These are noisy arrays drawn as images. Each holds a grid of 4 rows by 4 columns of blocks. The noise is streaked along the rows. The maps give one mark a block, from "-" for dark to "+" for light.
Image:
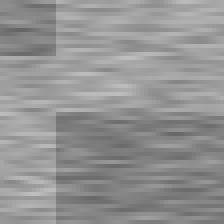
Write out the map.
-+++
++++
+---
+---
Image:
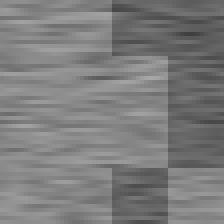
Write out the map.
++--
+++-
+++-
++-+
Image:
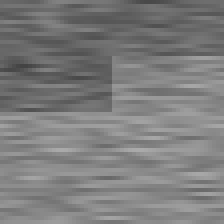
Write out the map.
----
--++
++++
++++
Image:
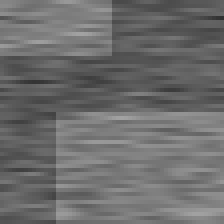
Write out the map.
++--
----
-+++
-+++
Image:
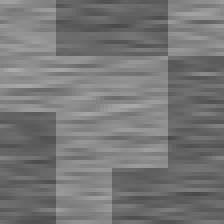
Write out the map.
+--+
+++-
-++-
-+--
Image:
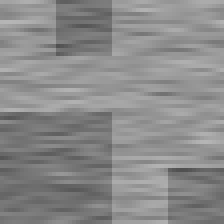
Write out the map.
+-++
++++
--++
--+-
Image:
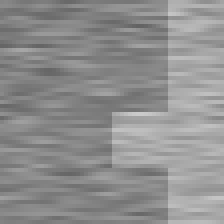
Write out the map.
---+
---+
--++
---+
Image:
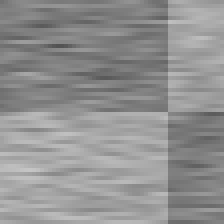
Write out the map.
---+
---+
+++-
+++-
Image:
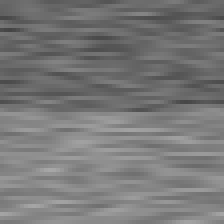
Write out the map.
----
----
++++
++++
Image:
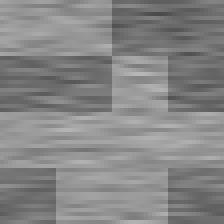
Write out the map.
++--
--+-
++++
-++-
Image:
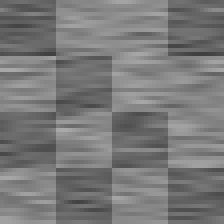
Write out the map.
-++-
+-++
-+-+
+-+-
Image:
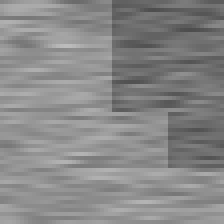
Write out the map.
++--
++--
+++-
++++
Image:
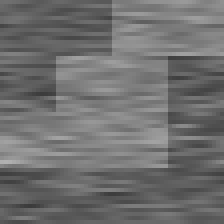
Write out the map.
--++
-++-
+++-
----
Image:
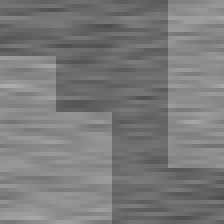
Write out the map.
---+
+--+
++-+
++--
